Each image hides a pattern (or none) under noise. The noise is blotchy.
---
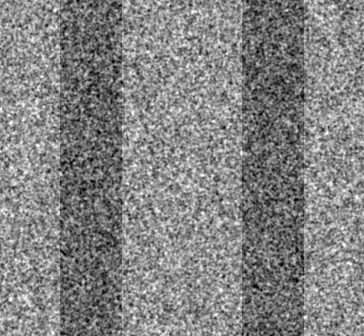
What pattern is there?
vertical stripes
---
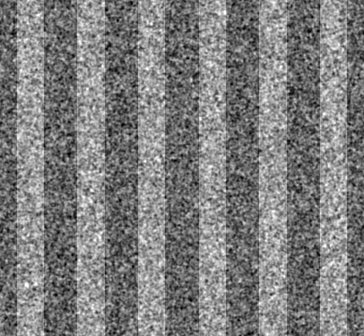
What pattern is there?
vertical stripes
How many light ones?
6
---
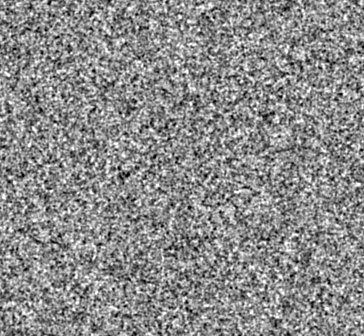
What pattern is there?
only noise
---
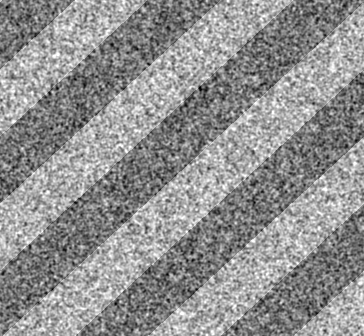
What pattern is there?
diagonal stripes
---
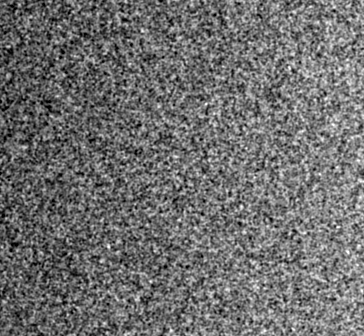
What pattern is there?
a smooth slope
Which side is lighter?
right
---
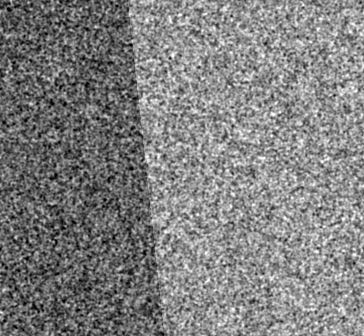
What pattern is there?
a sharp edge
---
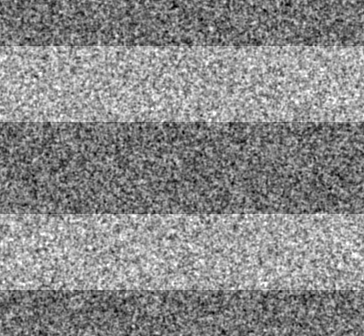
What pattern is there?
horizontal stripes
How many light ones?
2
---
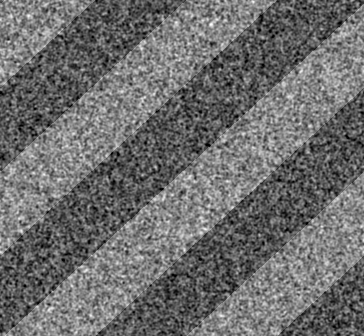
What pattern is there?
diagonal stripes
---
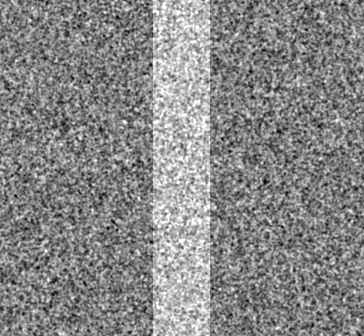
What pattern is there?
one vertical stripe
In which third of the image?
middle
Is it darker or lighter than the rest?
lighter
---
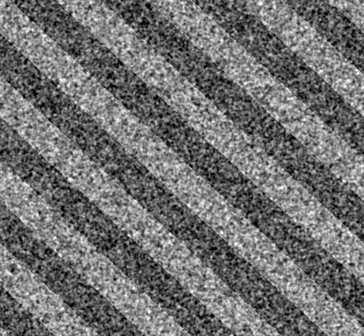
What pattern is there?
diagonal stripes
